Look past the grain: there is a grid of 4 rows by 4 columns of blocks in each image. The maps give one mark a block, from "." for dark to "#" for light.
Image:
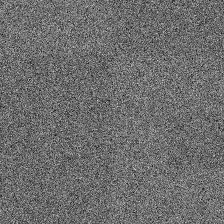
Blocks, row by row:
# # . .
. . # #
. . # .
. . # #
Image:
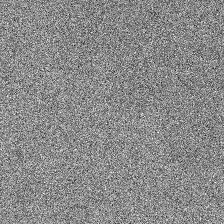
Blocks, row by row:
# . . .
# # . .
# # # .
# # # #
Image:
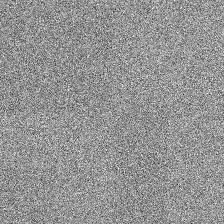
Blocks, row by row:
. . # #
. . # #
# # . #
. # . #
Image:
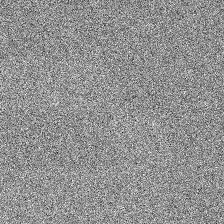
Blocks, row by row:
. . . .
# # . .
. . # .
# # # .
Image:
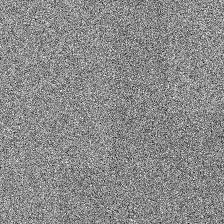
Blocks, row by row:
# # . #
# # . #
# # . .
# . . .
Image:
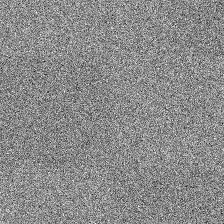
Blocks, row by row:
# # # .
. . # #
. . # #
# # . .
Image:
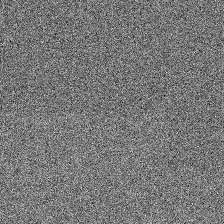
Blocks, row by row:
. . . .
. . . .
# # # .
# # # #
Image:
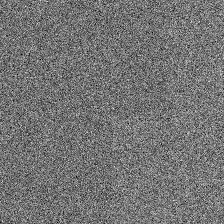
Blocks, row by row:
. . . #
. . . #
. . # #
. . # #
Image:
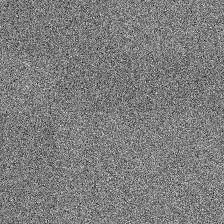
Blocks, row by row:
. . # #
# . . .
. # # #
. # # #
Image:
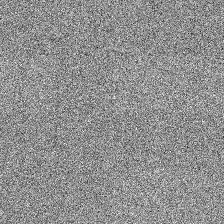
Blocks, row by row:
. . . .
# . # #
. . . .
. . # #
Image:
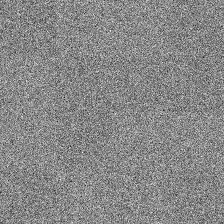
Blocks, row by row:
. # # .
# . . .
# . # #
. # # .
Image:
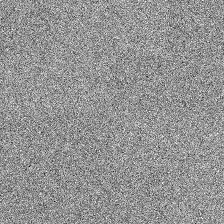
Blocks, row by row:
. # # .
# # . .
. . # #
. . . #
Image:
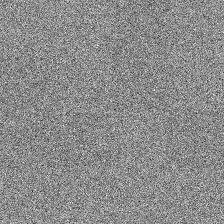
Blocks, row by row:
# # . #
. # . #
. . # .
# # # #
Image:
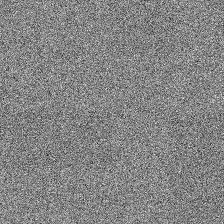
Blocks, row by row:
# # . #
# # # #
. . # .
# # # .
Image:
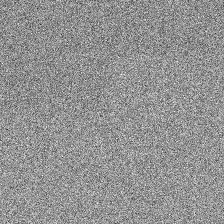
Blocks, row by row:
. . . .
. . # #
# # # #
# # # #
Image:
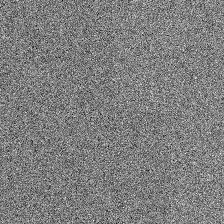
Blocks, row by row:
. . # #
. . # #
. . . #
. . . #
